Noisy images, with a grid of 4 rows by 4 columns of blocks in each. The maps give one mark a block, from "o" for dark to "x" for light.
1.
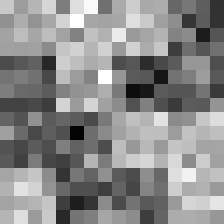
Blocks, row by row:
x x x o
o x o o
o o x x
x o o x
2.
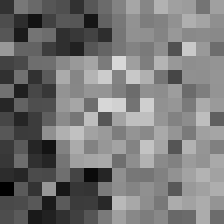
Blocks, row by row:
o o x x
o x x x
o x x x
o o x x
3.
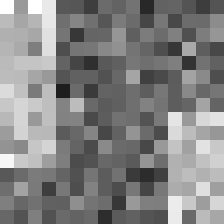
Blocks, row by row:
x o o o
x o o o
x o o x
o o o x
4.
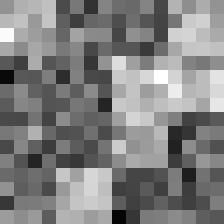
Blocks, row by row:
x o o x
o o x x
o o x o
o x o o
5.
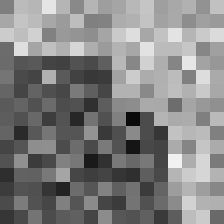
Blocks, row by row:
x x x x
o o x x
o o o x
o o o x
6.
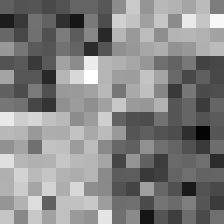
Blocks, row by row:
o o x x
o x x o
x x o o
x x o o
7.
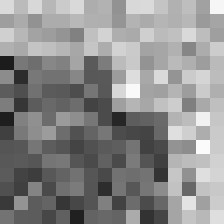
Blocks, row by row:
x x x x
o o x x
o o o x
o o o x
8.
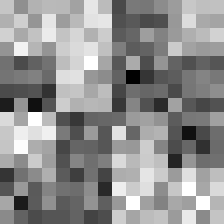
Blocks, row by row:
x x o x
o x o o
x o x o
o o x x
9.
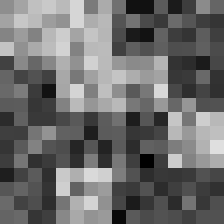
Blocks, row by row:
x x o o
o x x o
o o o x
o x o o
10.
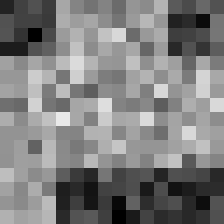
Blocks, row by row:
o x x o
x x x x
x x x x
x o o o
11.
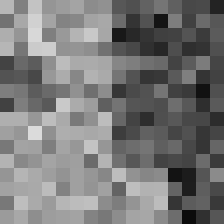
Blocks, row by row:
x x o o
o x o o
x x o o
x x x o
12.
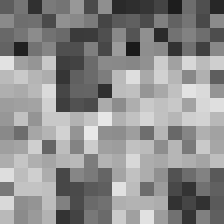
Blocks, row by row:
o o o o
x o x x
x x x x
x o x o
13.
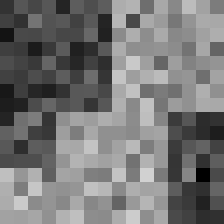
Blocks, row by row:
o o x x
o o x x
o x x o
x x x o
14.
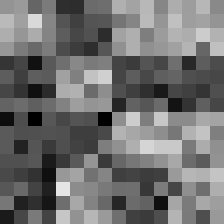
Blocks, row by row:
x o x x
o x o o
o o x x
o x o x
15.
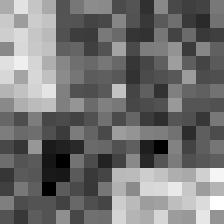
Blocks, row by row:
x o o o
x o o o
o o o o
o o x x
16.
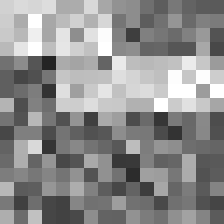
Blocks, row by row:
x x o o
o x x x
o o o o
o o o o
